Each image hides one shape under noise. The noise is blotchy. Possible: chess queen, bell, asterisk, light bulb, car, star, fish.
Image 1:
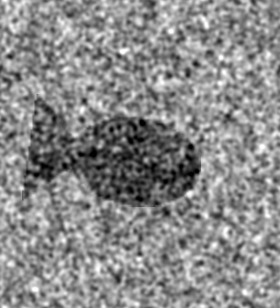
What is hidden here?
dark fish
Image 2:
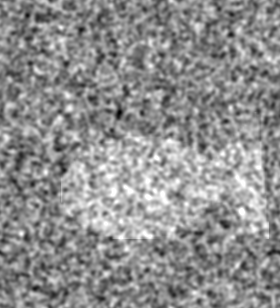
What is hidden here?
light fish
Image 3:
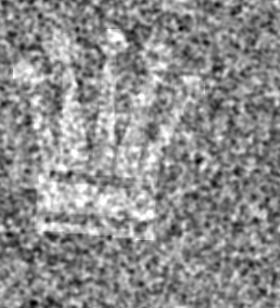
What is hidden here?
light chess queen
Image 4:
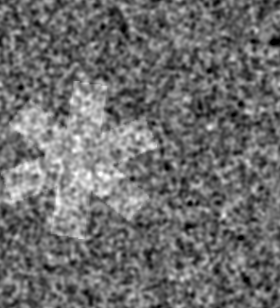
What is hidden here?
light asterisk
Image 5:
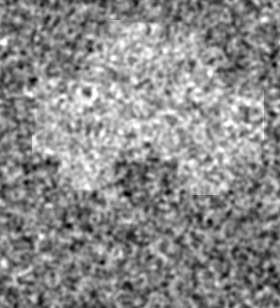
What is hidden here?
light car
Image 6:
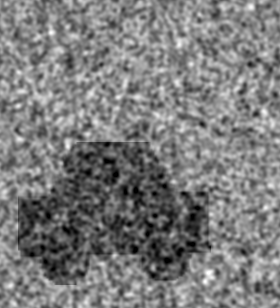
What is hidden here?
dark car
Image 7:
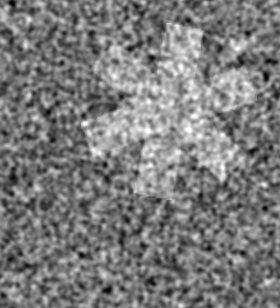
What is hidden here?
light asterisk
